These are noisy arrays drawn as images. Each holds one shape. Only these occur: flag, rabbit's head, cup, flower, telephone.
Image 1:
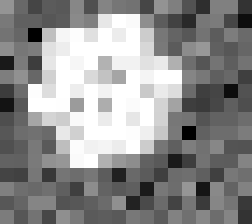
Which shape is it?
flower
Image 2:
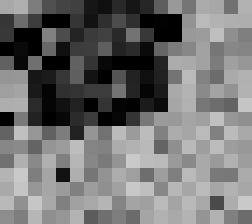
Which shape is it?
telephone
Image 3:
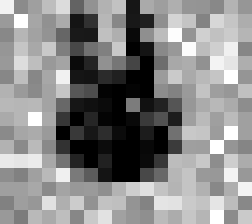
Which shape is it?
rabbit's head
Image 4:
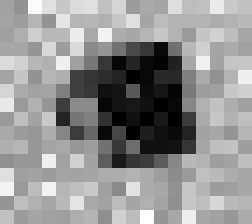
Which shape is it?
cup
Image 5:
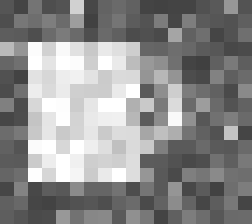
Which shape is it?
cup
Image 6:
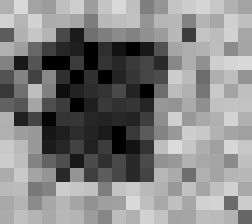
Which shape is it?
cup
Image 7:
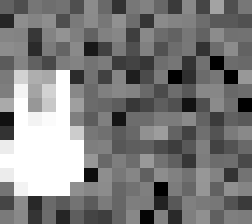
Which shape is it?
rabbit's head
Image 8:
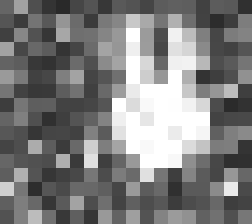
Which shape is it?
rabbit's head
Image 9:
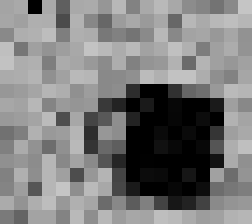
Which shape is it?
cup
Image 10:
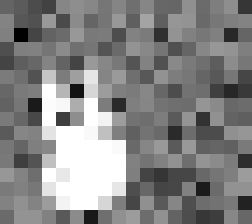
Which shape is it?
rabbit's head
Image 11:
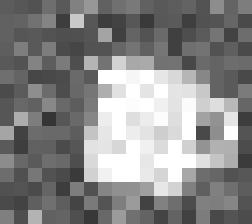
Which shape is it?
cup
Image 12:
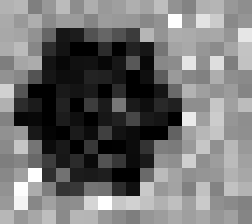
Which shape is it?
flower
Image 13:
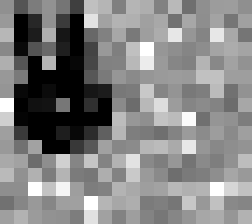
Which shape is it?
rabbit's head
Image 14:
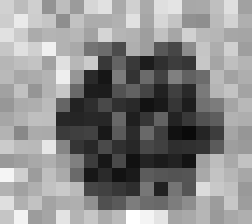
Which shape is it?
flower
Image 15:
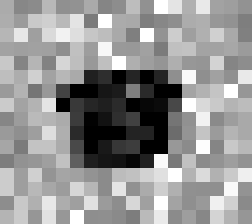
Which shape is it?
telephone
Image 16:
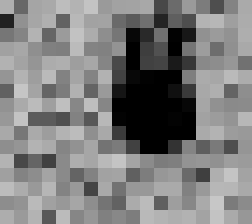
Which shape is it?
rabbit's head
